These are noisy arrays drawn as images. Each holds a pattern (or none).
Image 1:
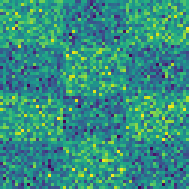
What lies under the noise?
a checkerboard
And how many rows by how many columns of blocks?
4 by 3
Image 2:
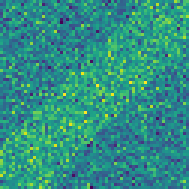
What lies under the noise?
a diagonal band
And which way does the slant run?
bottom left to top right
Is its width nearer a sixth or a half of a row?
a half
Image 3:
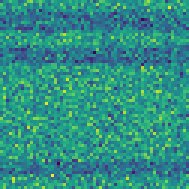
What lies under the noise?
bands of rows
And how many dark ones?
3
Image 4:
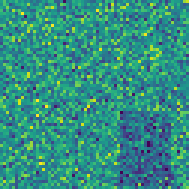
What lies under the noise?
one block
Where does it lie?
bottom right
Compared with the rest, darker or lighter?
darker
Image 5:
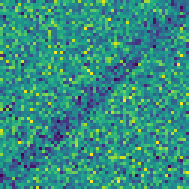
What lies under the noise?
a diagonal band
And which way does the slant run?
bottom left to top right
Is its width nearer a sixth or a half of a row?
a sixth
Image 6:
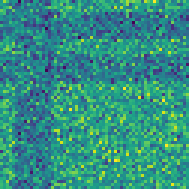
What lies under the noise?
bands of rows crossing bands of columns
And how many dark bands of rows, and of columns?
2 and 1
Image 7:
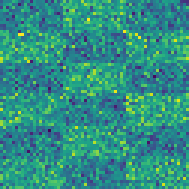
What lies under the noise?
a checkerboard
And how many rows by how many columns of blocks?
6 by 3
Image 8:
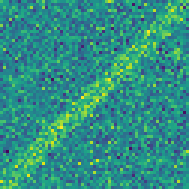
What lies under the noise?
a diagonal band
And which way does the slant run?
bottom left to top right
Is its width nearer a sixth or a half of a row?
a sixth
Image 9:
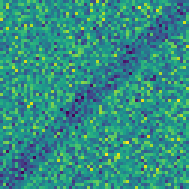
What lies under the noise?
a diagonal band
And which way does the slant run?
bottom left to top right
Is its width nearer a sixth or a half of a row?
a sixth
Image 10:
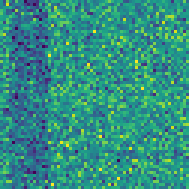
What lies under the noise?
one band of columns
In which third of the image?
left
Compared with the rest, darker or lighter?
darker
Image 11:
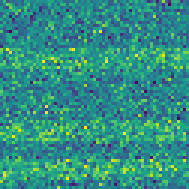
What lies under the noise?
bands of rows
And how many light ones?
3
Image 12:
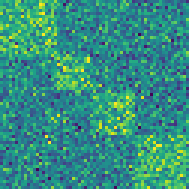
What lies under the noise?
blocks along the diagonal
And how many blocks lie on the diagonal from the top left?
4
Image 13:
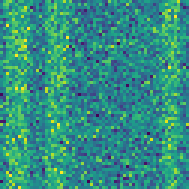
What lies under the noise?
bands of columns
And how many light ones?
3
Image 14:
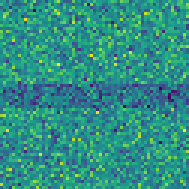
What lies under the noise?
one band of rows
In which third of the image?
middle
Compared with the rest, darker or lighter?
darker
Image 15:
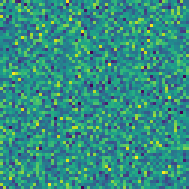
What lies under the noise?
only noise
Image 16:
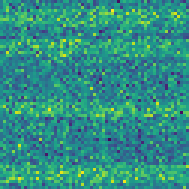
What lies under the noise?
bands of rows
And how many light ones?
4
